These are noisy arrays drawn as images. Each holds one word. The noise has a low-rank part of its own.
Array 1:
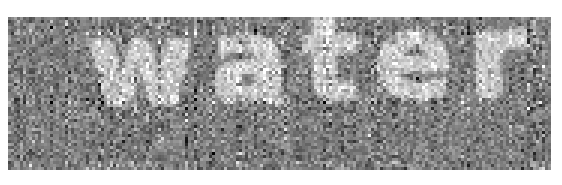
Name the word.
water
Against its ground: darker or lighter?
lighter
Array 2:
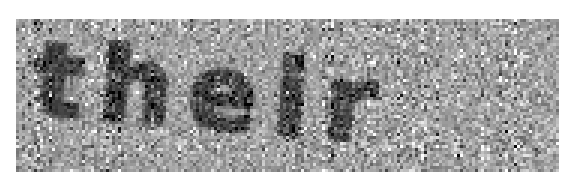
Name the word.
their
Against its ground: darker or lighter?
darker
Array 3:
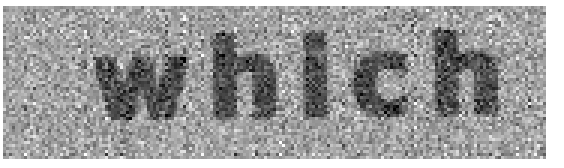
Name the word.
which
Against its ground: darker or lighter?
darker
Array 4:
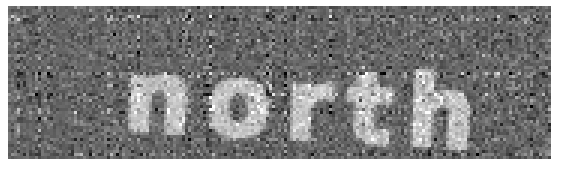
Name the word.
north
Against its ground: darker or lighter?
lighter
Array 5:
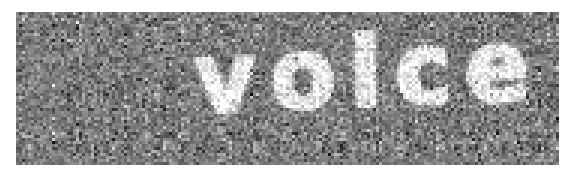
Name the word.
voice
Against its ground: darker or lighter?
lighter
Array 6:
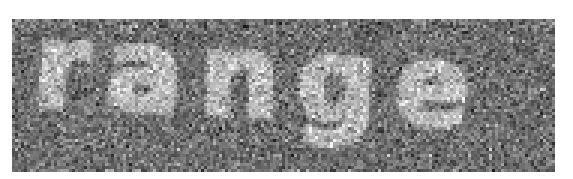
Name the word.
range
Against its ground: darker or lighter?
lighter
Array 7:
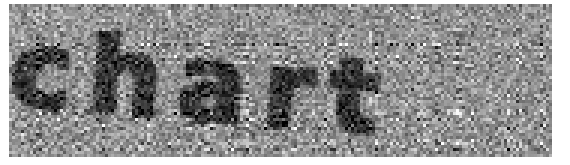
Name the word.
chart
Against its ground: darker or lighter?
darker
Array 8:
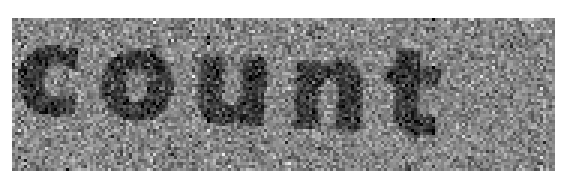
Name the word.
count
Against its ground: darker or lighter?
darker
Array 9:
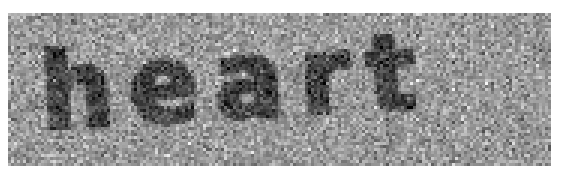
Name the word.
heart
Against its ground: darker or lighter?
darker
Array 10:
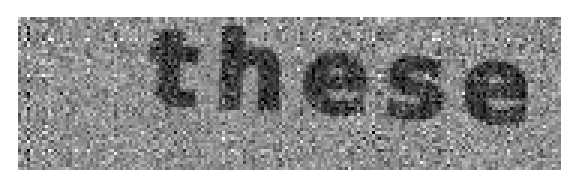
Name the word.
these
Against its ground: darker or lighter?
darker
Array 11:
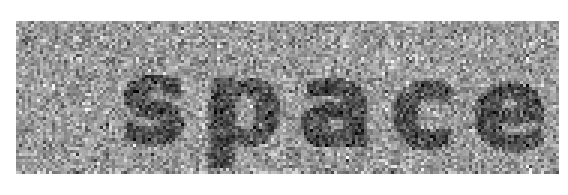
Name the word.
space
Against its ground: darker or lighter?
darker
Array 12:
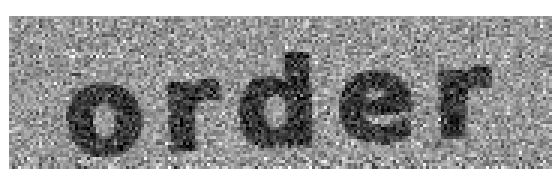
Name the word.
order
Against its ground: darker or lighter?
darker
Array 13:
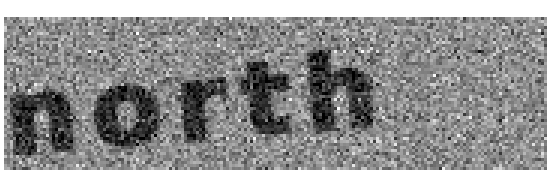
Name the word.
north
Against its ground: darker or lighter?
darker
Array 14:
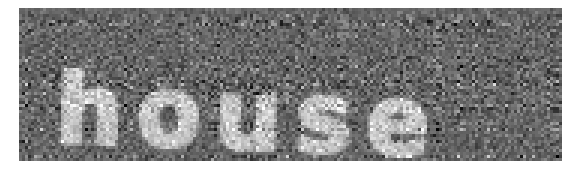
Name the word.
house
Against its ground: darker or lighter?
lighter
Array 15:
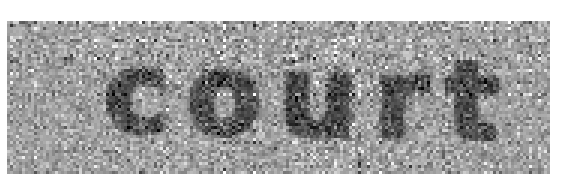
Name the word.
court
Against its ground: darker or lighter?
darker
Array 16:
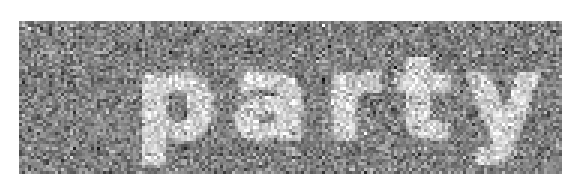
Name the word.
party
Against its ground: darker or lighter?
lighter
